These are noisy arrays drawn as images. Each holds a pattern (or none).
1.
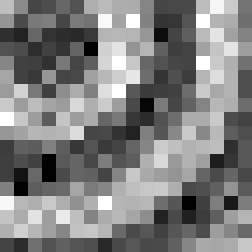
rings round one point
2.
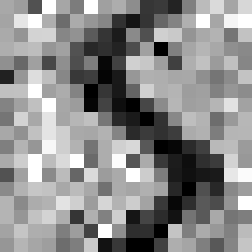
a wavy band
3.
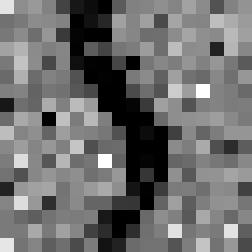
a wavy band
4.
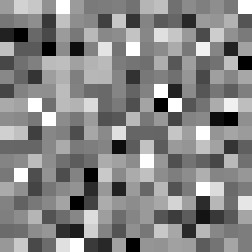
only noise
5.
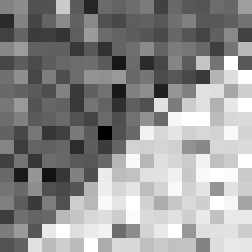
a sharp edge
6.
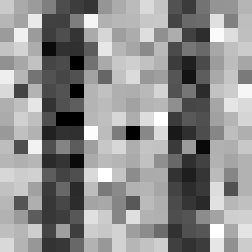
vertical stripes
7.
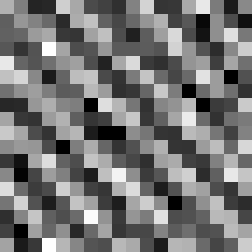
diagonal stripes
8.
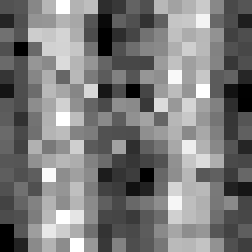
vertical stripes
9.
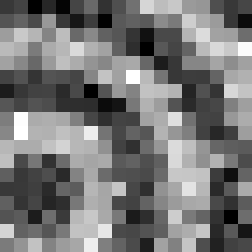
rings round one point
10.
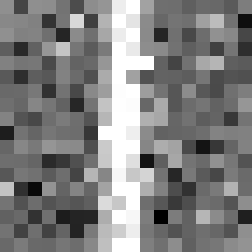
one vertical stripe
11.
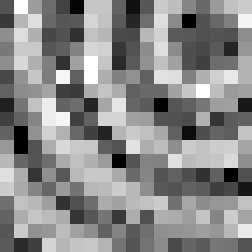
rings round one point
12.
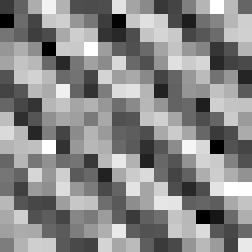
diagonal stripes
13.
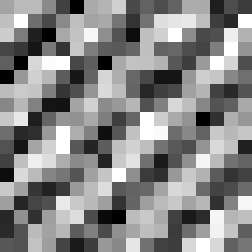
diagonal stripes
